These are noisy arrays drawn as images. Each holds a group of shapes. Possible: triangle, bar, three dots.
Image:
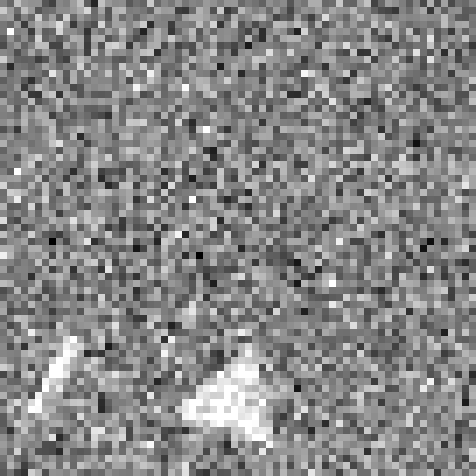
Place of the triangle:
bottom middle
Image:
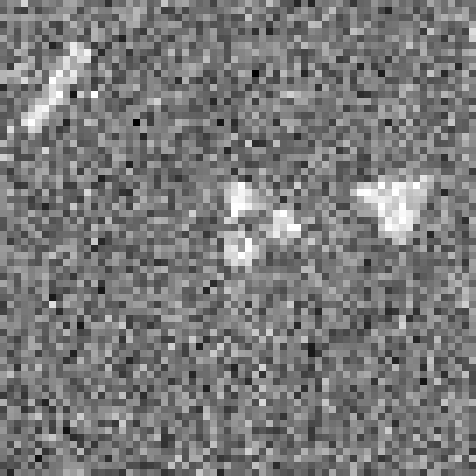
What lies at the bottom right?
nothing
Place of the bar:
top left
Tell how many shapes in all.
3
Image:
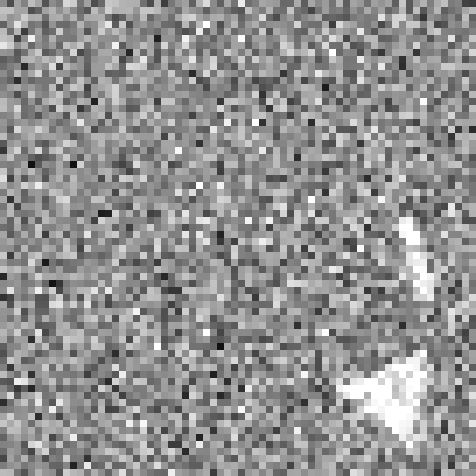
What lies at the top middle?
nothing
